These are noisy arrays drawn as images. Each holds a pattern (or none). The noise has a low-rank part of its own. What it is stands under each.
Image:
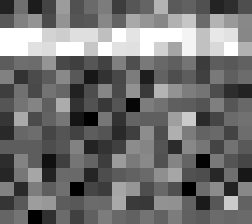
one band of rows
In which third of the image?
top
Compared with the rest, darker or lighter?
lighter
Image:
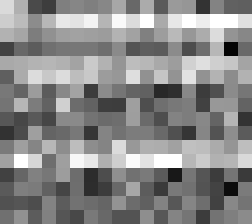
bands of rows
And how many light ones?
3
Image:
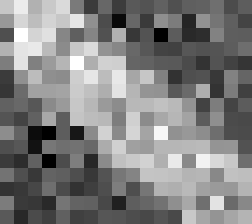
a diagonal band
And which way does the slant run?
top left to bottom right
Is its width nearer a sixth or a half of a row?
a half
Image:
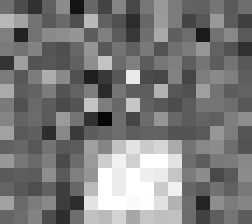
one block
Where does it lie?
bottom middle
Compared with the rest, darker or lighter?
lighter
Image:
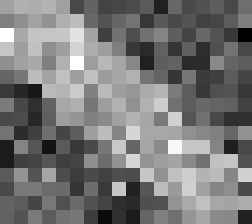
a diagonal band
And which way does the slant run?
top left to bottom right
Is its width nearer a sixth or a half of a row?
a half
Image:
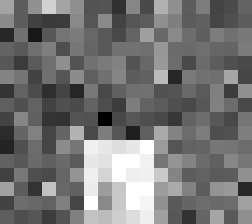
one block
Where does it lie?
bottom middle
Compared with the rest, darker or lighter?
lighter
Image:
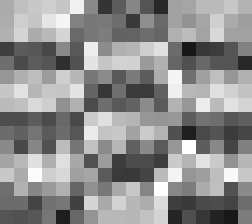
a checkerboard
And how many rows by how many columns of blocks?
6 by 3
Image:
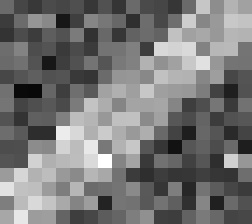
a diagonal band
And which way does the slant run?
bottom left to top right
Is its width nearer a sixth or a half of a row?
a half
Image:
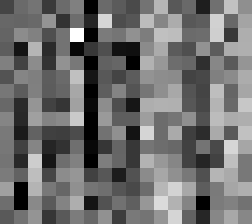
bands of columns
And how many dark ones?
5
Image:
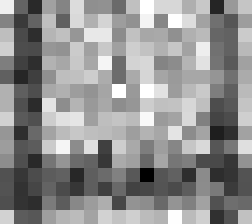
bands of rows crossing bands of columns
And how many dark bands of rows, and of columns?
1 and 2
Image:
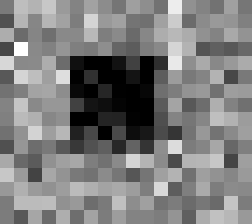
one block
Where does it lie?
centre
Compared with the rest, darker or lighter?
darker
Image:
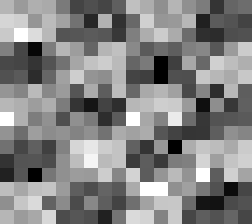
a checkerboard
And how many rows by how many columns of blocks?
5 by 4
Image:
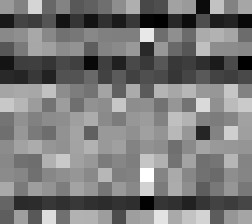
bands of rows
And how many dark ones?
3
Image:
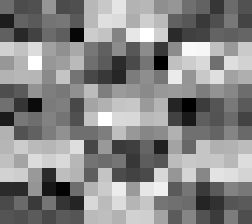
a checkerboard
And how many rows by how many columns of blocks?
5 by 3
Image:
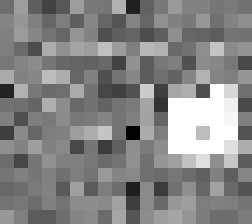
one block
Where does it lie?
middle right
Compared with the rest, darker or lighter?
lighter
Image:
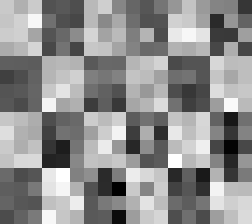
a checkerboard
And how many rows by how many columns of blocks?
4 by 6
